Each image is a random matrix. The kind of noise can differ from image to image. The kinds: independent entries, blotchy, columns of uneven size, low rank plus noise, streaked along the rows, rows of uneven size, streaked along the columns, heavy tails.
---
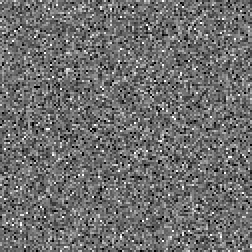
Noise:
heavy tails
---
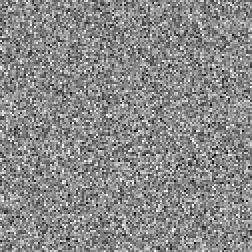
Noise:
independent entries
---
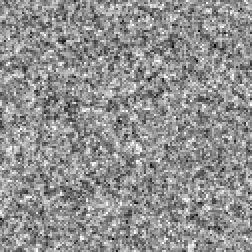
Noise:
blotchy
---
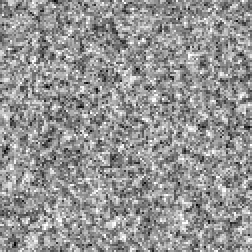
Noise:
blotchy
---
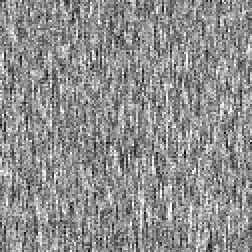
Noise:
streaked along the columns
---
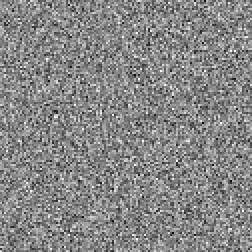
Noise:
low rank plus noise
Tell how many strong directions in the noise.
five to eight
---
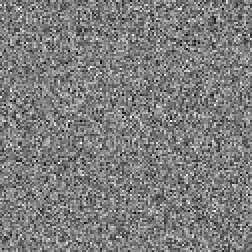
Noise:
low rank plus noise
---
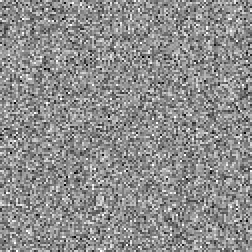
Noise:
low rank plus noise
